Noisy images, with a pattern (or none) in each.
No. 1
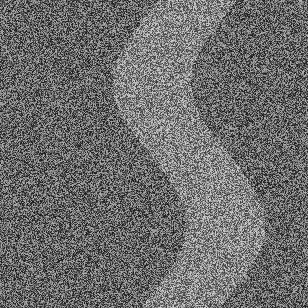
a wavy band
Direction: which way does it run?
top to bottom
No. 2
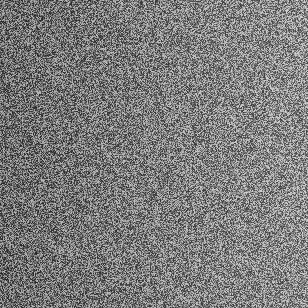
a smooth slope
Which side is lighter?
right
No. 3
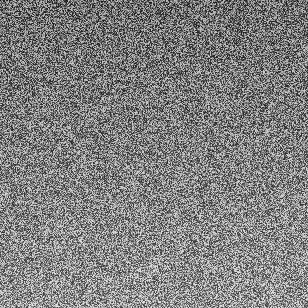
a smooth slope
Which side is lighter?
bottom
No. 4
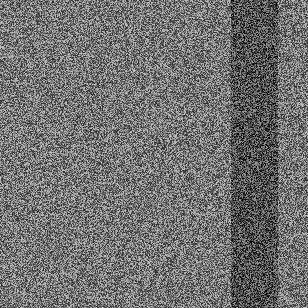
one vertical stripe
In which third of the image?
right
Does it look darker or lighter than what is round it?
darker
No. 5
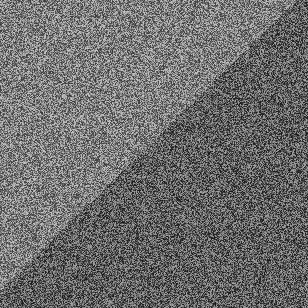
a sharp edge
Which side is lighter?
top left
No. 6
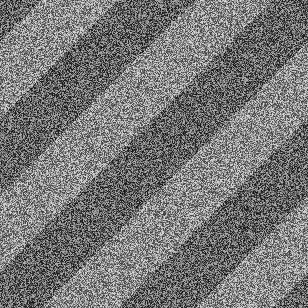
diagonal stripes
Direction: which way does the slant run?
bottom left to top right
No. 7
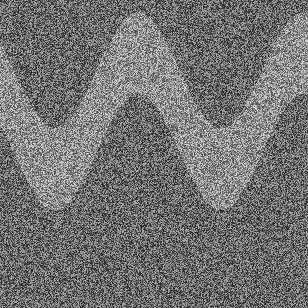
a wavy band
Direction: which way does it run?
left to right
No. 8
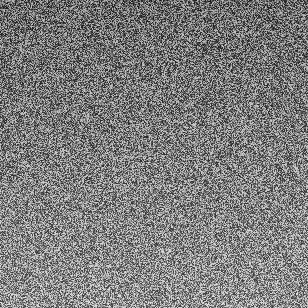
a smooth slope
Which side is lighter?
bottom
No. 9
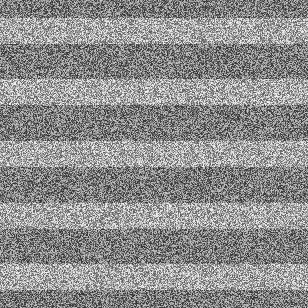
horizontal stripes
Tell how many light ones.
5
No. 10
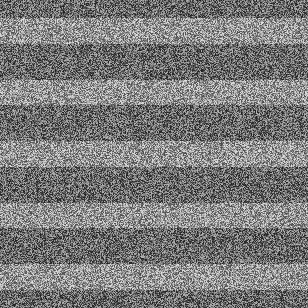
horizontal stripes
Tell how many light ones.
5
